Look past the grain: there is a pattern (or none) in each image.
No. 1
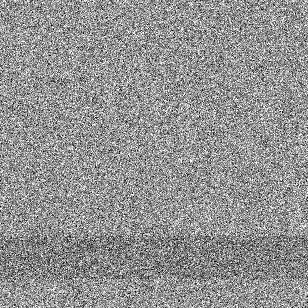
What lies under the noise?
one band of rows
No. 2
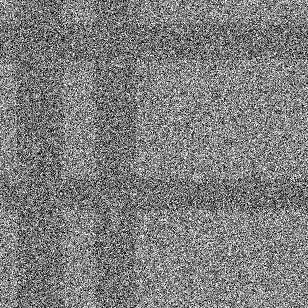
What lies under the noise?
bands of rows crossing bands of columns
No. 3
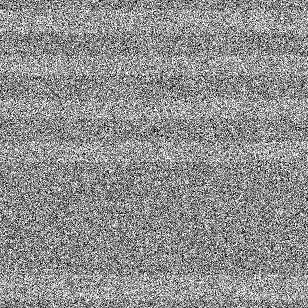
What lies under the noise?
bands of rows
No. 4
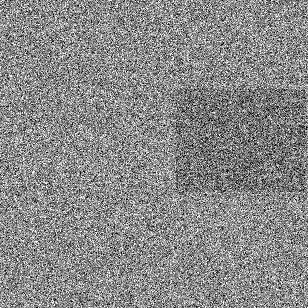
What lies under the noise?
one block
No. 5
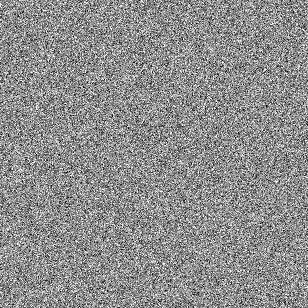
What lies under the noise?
only noise
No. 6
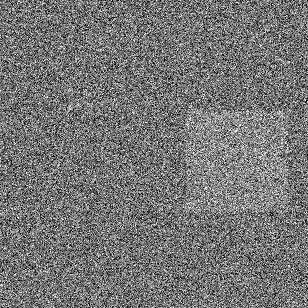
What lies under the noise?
one block
